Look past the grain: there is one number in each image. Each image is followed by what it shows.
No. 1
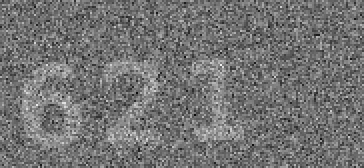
621
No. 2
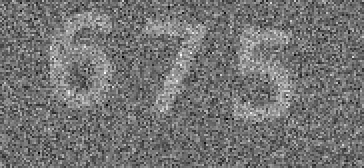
675
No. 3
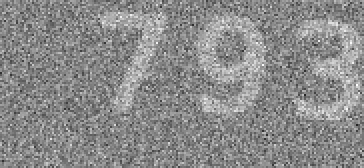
793
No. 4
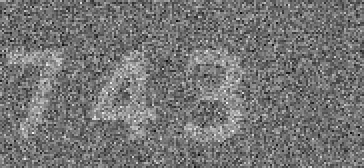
743
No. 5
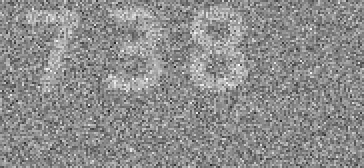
738
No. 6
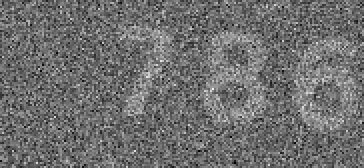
786
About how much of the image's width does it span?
two thirds
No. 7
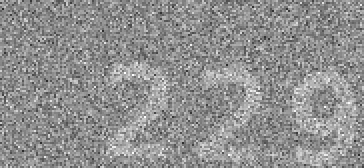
229
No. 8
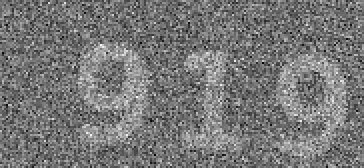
919
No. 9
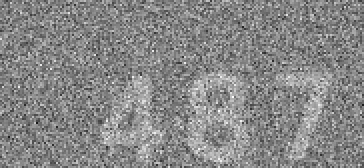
487
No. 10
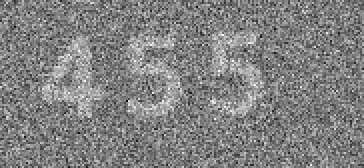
455
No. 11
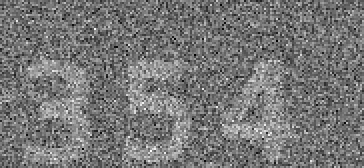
354
